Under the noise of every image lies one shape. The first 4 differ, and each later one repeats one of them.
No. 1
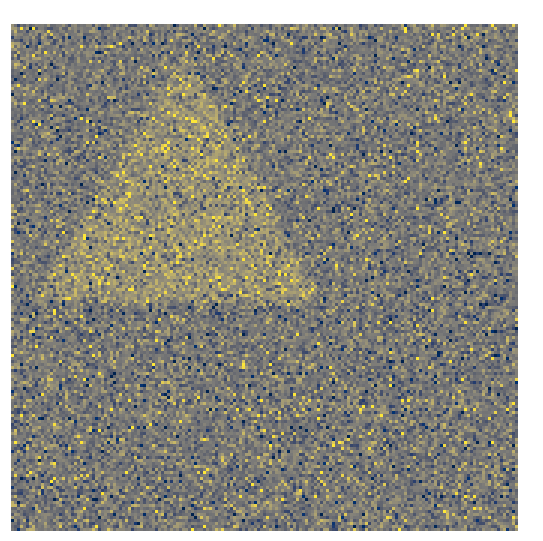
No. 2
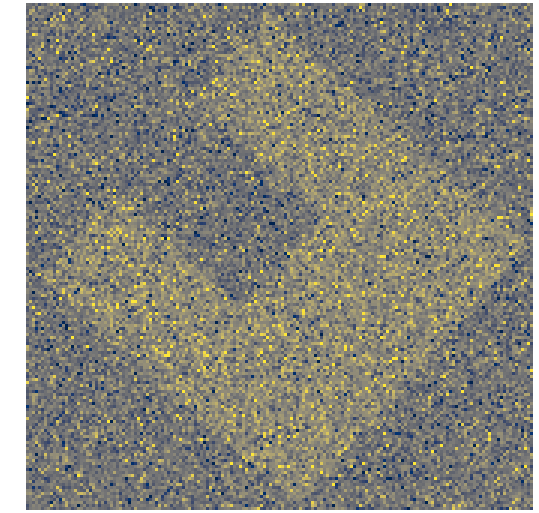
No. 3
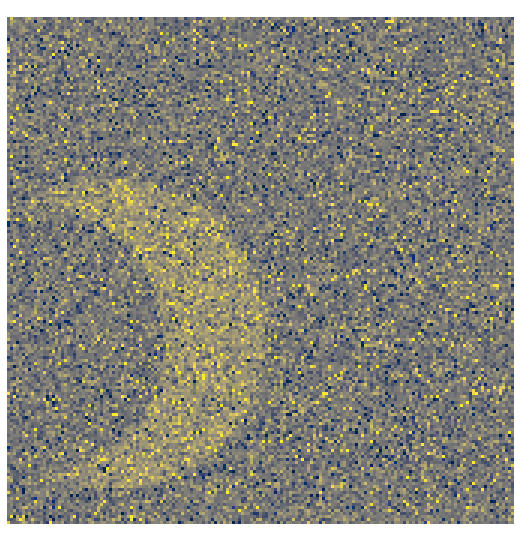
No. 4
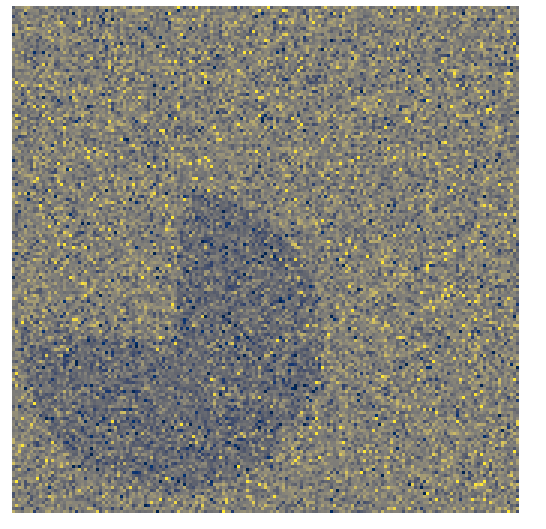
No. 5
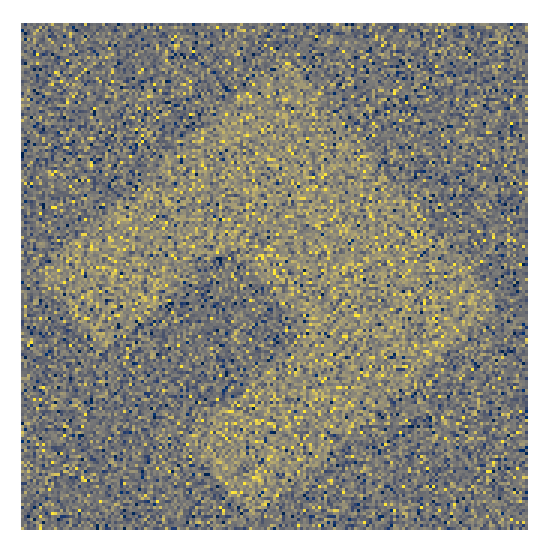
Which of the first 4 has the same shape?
2
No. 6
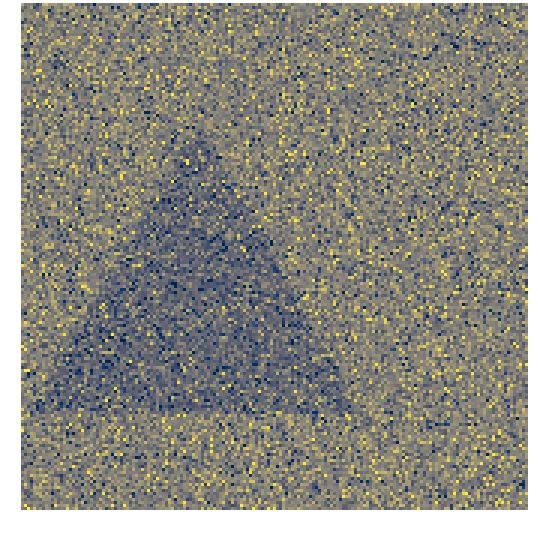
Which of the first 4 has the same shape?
1
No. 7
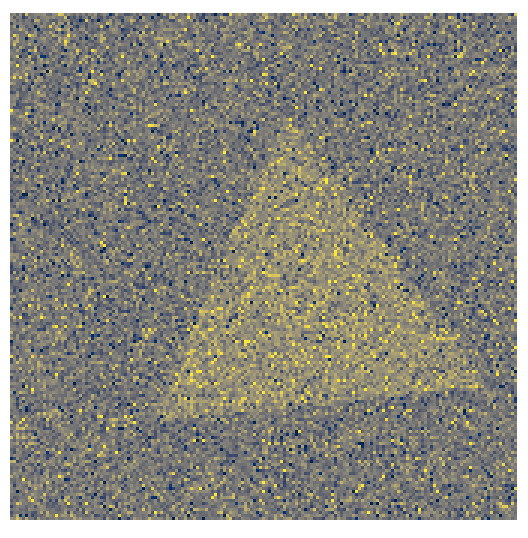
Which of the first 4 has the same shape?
1
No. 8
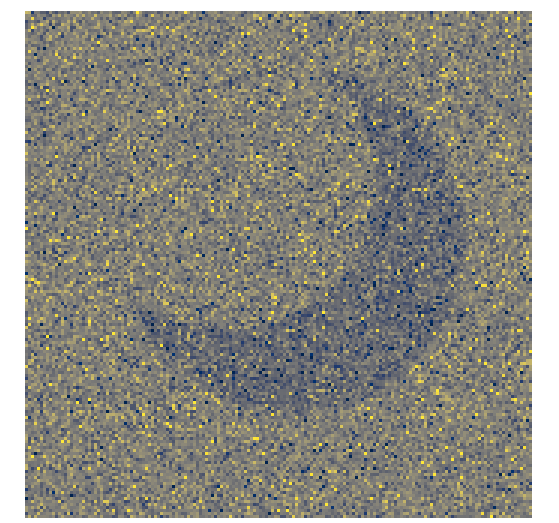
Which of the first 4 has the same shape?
3
